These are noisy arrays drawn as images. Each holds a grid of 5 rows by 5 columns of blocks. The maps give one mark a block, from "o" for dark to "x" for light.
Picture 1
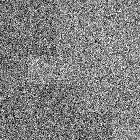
o o x x x
o o x x x
o x x x x
o o o x x
o o o o x
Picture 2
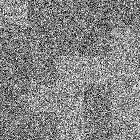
x o o o o
o o o o x
o o x x x
o x x o x
o o x o x
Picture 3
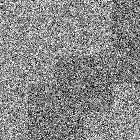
x x x x o
x x x x o
x x o o o
x o o o x
x o o x x
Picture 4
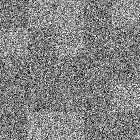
o x x o x
x o x o o
o o o o o
o o o o x
o x x o o
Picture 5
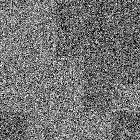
x x o o o
x x o o o
x x x o o
x x x o x
o x x x o
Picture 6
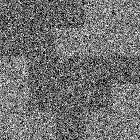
o o o x x
o o x x x
x o o o o
x o o o x
x x o x x
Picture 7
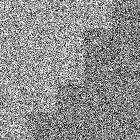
x x x x o
x x x o o
x x x o o
x x o o o
x o o o o
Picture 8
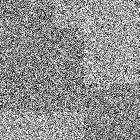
o o x x x
o o o x x
o o o x x
o o o o o
x x x o o
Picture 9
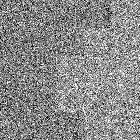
o o o o x
o o o x x
o o x x x
o o x x x
o o o x x
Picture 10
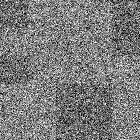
o x x x o
x x x x o
o x x x x
x x o o x
x x o o x
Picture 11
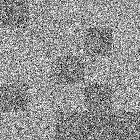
o x x x x
x x x o x
x x o x x
o x x o x
x x o o o
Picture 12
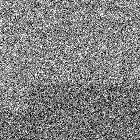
x x x x x
x x x x x
x x x x x
x o o o o
o o o o o
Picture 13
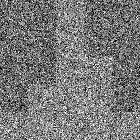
o o x o o
o o x o o
o o x x o
o x x x o
x x x x x
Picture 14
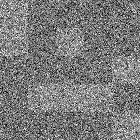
x o o o o
x o x o o
o o o o x
o x x x o
o o o o x
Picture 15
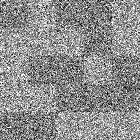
o x o o x
x x x o x
x o o x o
x x o o o
o o x x x
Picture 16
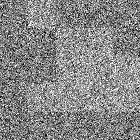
o x o o o
o o x x o
o o x x x
o x x x x
o o o o o
